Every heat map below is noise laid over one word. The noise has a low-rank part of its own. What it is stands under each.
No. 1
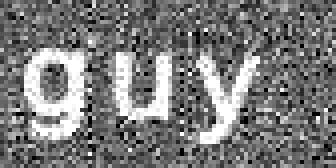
guy
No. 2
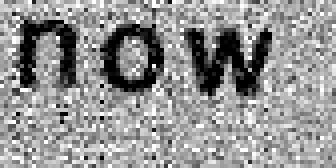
now
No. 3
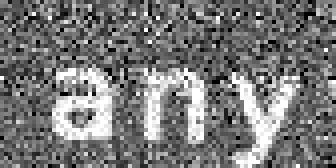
any
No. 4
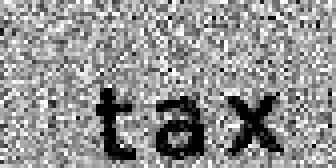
tax
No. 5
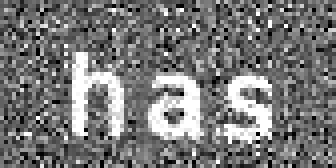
has
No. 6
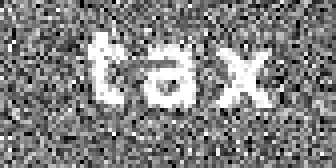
tax
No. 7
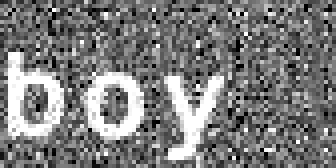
boy
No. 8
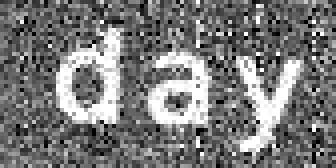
day
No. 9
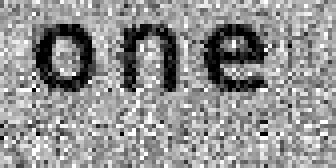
one
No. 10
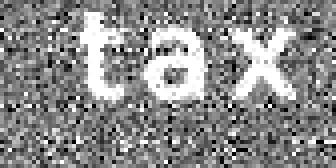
tax
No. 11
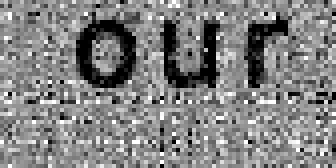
our
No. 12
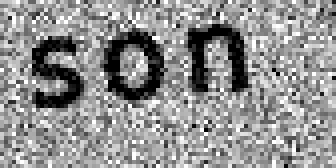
son
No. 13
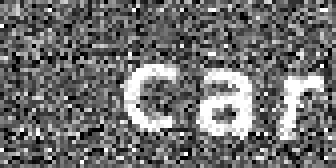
car
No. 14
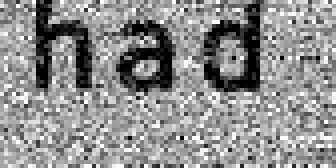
had
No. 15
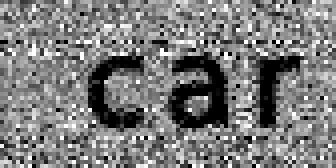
car
